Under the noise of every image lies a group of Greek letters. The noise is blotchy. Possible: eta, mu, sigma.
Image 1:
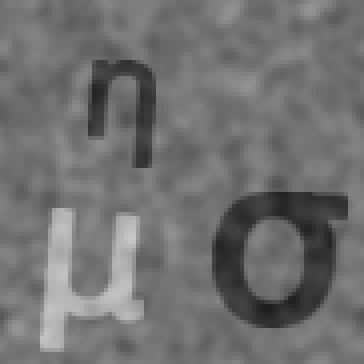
top left: dark eta; bottom left: light mu; bottom right: dark sigma
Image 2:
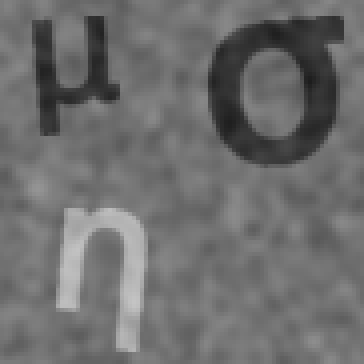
top left: dark mu; top right: dark sigma; bottom left: light eta
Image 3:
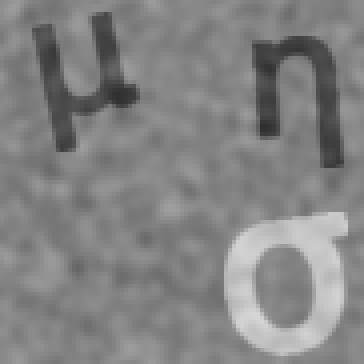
top left: dark mu; top right: dark eta; bottom right: light sigma
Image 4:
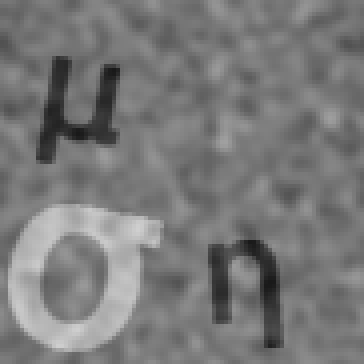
top left: dark mu; bottom left: light sigma; bottom right: dark eta
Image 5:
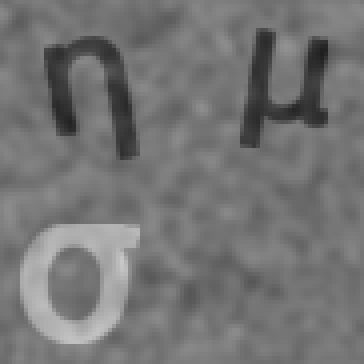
top left: dark eta; top right: dark mu; bottom left: light sigma
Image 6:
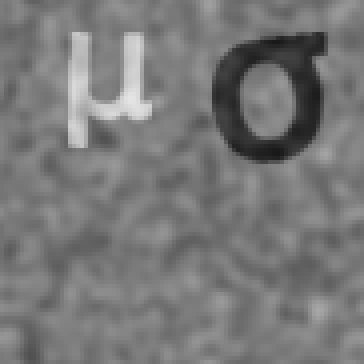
top left: light mu; top right: dark sigma
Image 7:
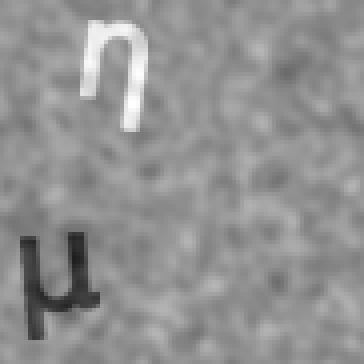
top left: light eta; bottom left: dark mu
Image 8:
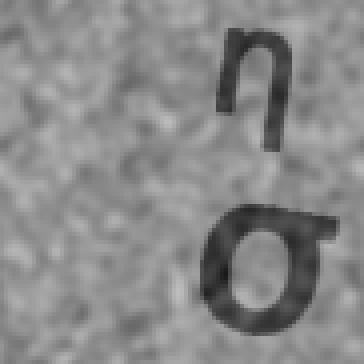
top right: dark eta; bottom right: dark sigma
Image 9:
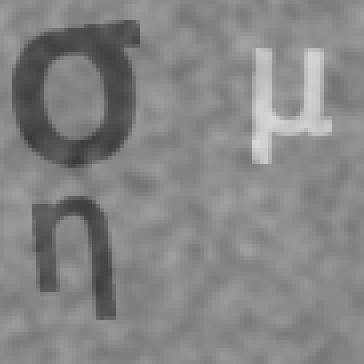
top left: dark sigma; top right: light mu; bottom left: dark eta
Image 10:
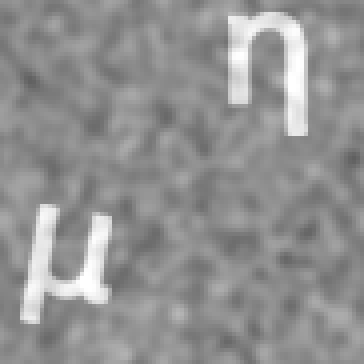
top right: light eta; bottom left: light mu
